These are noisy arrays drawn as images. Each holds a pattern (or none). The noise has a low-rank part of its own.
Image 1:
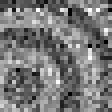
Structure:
rings round one point
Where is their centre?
bottom left
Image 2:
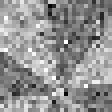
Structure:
spokes from one point
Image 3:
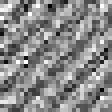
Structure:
diagonal stripes
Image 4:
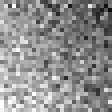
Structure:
a smooth slope
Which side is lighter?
bottom left
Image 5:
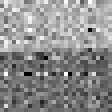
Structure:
a sharp edge
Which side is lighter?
top
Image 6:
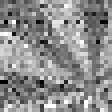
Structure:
spokes from one point
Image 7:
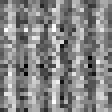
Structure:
vertical stripes
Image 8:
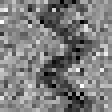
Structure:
a wavy band
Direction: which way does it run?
top to bottom
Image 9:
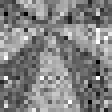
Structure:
spokes from one point
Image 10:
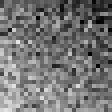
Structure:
a smooth slope
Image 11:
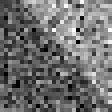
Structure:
a sharp edge
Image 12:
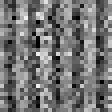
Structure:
vertical stripes
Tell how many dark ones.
5
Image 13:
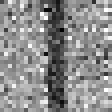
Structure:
one vertical stripe
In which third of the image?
middle
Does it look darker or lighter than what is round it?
darker
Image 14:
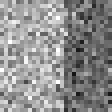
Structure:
a sharp edge
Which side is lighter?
left
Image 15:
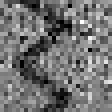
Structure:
a wavy band
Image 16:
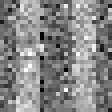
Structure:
vertical stripes
